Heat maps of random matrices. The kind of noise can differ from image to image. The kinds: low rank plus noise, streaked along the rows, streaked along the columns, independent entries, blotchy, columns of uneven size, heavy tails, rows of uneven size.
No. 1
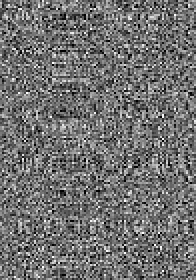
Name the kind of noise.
low rank plus noise
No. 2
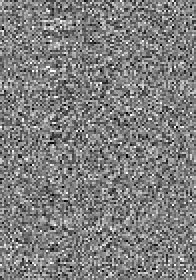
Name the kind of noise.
low rank plus noise
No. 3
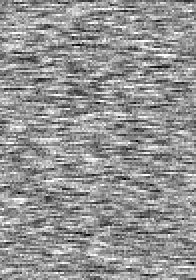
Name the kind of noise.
streaked along the rows
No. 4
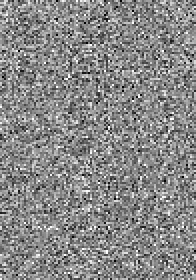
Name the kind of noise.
low rank plus noise
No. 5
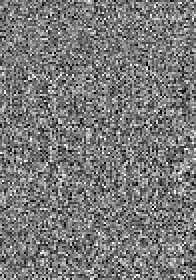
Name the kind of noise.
low rank plus noise
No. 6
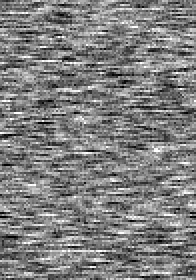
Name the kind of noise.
streaked along the rows
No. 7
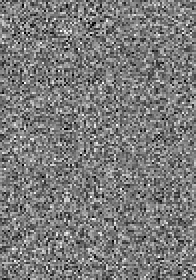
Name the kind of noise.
low rank plus noise
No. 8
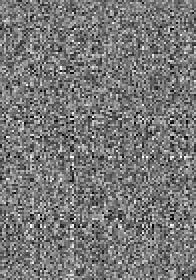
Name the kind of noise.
low rank plus noise
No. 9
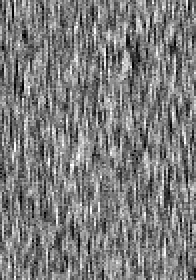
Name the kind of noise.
streaked along the columns
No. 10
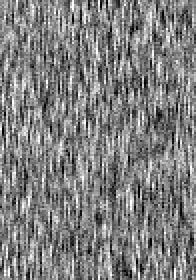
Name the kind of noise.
streaked along the columns
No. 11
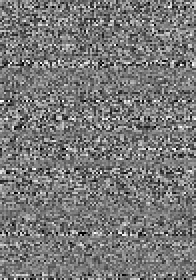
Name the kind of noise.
rows of uneven size
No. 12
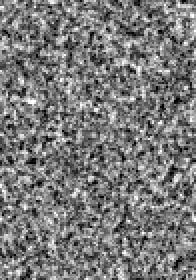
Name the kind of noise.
blotchy
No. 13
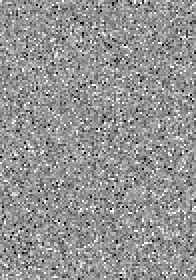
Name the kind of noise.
heavy tails
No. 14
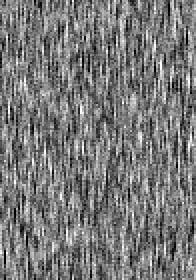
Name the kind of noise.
streaked along the columns
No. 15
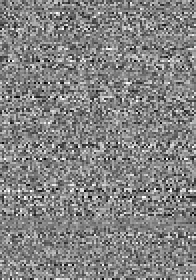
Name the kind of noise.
rows of uneven size
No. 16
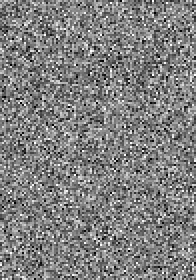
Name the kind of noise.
independent entries
